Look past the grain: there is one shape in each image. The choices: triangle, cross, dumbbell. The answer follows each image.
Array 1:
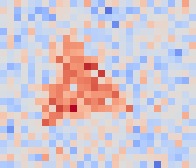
triangle
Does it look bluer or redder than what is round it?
redder
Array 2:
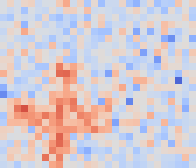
cross
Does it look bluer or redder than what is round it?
redder
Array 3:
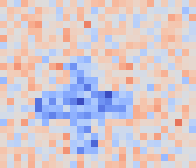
cross
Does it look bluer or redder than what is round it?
bluer
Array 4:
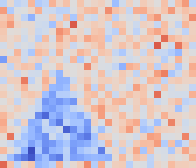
triangle
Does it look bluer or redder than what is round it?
bluer
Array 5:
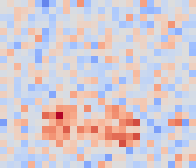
dumbbell
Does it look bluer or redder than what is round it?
redder
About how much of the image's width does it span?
half
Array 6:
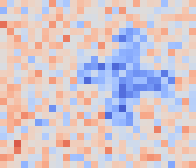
cross
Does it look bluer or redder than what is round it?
bluer
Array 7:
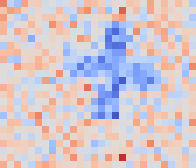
cross
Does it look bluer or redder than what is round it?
bluer
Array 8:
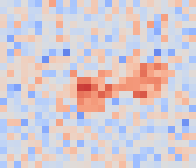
dumbbell
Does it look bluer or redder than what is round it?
redder
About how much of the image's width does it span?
half
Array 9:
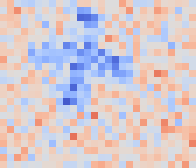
cross
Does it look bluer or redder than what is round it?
bluer
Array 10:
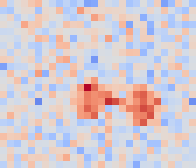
dumbbell
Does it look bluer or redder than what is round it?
redder
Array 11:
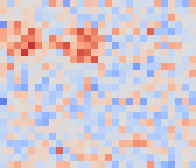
dumbbell
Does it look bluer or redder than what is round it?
redder
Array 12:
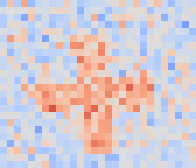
cross
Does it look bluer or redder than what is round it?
redder
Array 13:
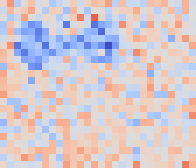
dumbbell
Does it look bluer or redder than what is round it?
bluer
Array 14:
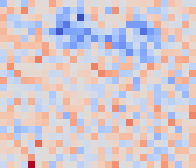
dumbbell
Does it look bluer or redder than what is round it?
bluer
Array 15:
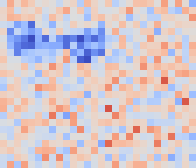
dumbbell
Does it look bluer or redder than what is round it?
bluer
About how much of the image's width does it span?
half
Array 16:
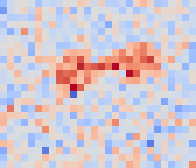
dumbbell
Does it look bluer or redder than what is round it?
redder
